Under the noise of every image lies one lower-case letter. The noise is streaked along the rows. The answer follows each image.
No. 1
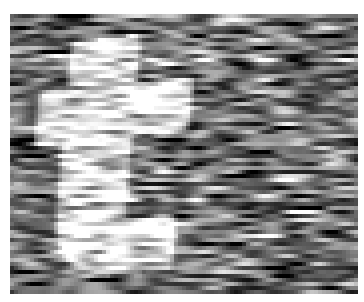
light t
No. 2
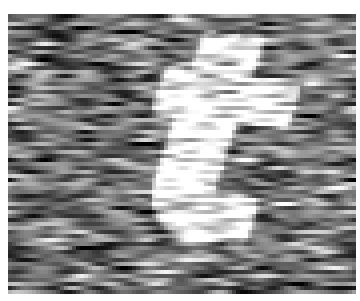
light t
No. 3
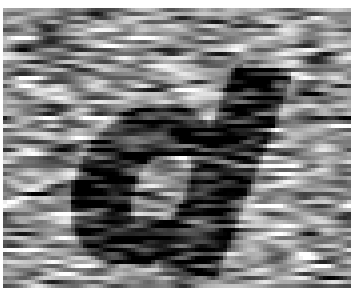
dark d
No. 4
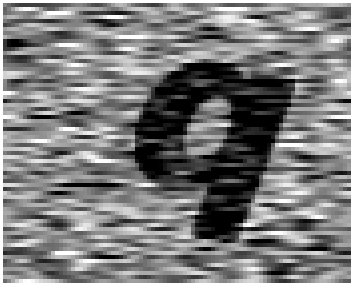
dark q
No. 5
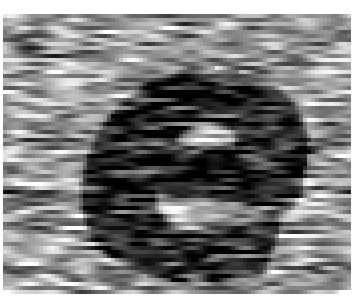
dark e
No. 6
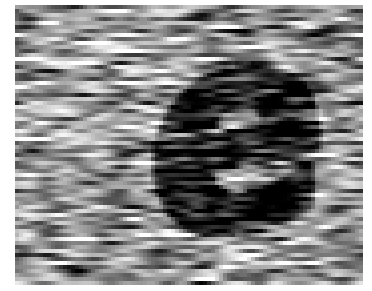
dark e
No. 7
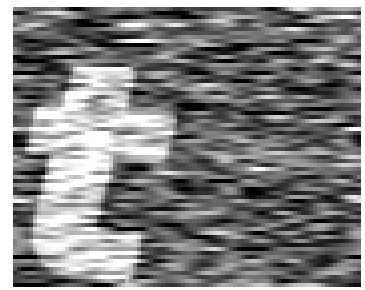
light t
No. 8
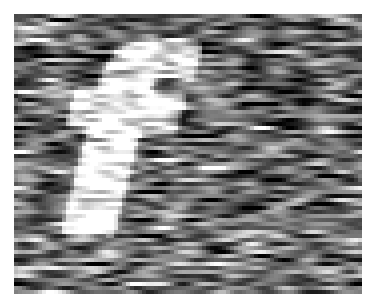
light f
